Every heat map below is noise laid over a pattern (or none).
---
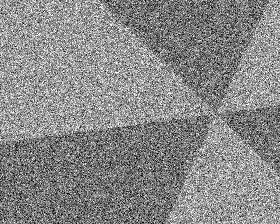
spokes from one point
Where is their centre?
middle right
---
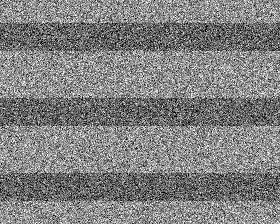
horizontal stripes
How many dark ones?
3
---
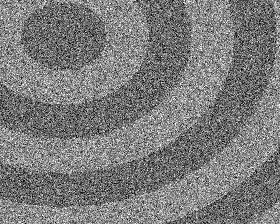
rings round one point
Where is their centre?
top left
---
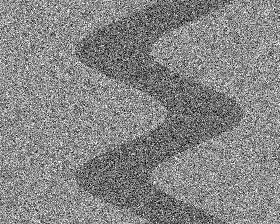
a wavy band
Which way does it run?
top to bottom
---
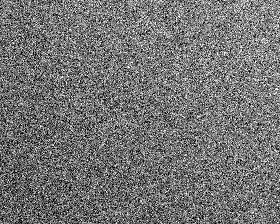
a smooth slope
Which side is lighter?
top right
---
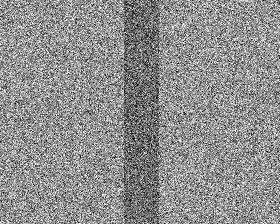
one vertical stripe
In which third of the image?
middle
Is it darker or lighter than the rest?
darker
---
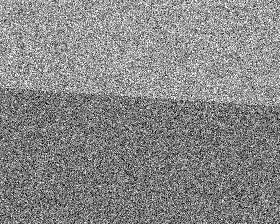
a sharp edge
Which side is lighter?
top
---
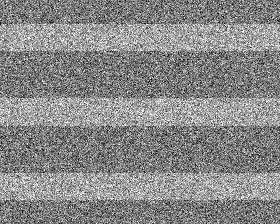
horizontal stripes
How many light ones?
3
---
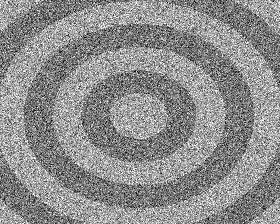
rings round one point
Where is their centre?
centre
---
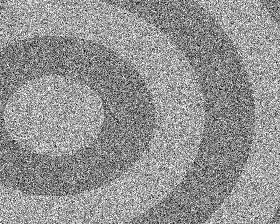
rings round one point
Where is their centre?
middle left
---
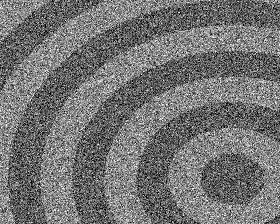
rings round one point
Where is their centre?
bottom right
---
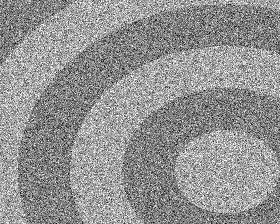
rings round one point
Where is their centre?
bottom right
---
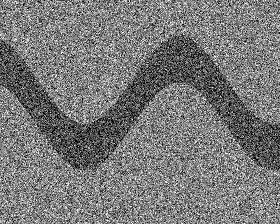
a wavy band
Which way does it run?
left to right
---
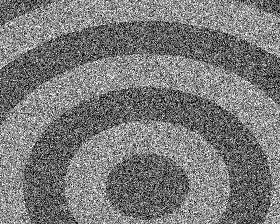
rings round one point
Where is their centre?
bottom middle
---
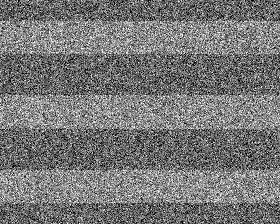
horizontal stripes
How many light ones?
3
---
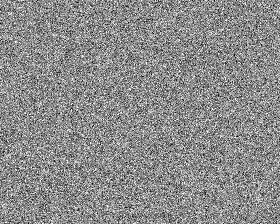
only noise
